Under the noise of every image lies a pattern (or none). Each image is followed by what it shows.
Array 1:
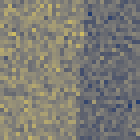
a sharp edge
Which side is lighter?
left
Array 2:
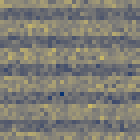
horizontal stripes
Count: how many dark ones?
5
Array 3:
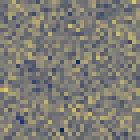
only noise
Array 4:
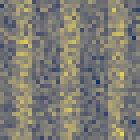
vertical stripes
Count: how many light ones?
3
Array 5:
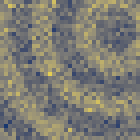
rings round one point
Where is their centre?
top right
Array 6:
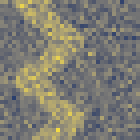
a wavy band
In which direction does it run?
top to bottom
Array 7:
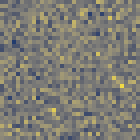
only noise
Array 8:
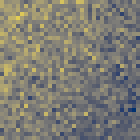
a smooth slope
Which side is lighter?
top left
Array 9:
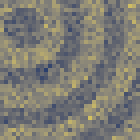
rings round one point
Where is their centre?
top left
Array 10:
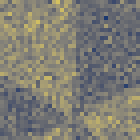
spokes from one point
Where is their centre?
bottom middle
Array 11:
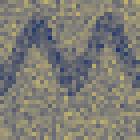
a wavy band
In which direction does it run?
left to right
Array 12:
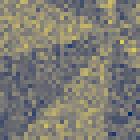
spokes from one point
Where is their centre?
top right
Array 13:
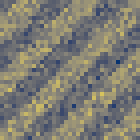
diagonal stripes
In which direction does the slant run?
bottom left to top right
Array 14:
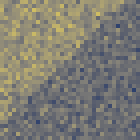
a sharp edge
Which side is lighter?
top left
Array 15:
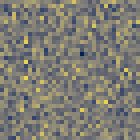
only noise
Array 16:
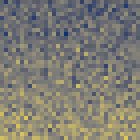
a smooth slope
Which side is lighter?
bottom
